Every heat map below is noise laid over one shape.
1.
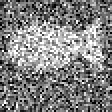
fish
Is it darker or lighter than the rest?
lighter
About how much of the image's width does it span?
nearly all
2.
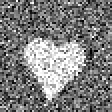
heart
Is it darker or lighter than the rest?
lighter
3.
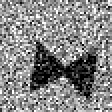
bow tie
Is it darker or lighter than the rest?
darker
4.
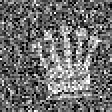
chess queen
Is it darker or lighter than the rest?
lighter
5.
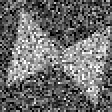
bow tie
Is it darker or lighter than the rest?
lighter
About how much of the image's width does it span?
nearly all
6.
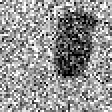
footprint
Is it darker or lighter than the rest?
darker
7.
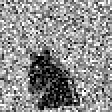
chess knight
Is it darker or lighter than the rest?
darker
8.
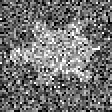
turtle
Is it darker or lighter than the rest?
lighter
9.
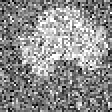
car
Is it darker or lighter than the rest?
lighter
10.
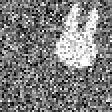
rabbit's head
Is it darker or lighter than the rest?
lighter
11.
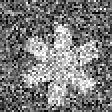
asterisk
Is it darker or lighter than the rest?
lighter
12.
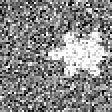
turtle
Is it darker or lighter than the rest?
lighter
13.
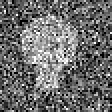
light bulb
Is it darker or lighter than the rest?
lighter
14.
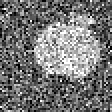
apple
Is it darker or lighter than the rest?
lighter
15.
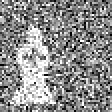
chess bishop
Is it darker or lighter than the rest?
lighter
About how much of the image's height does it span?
two thirds
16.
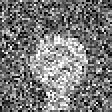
light bulb
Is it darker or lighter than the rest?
lighter
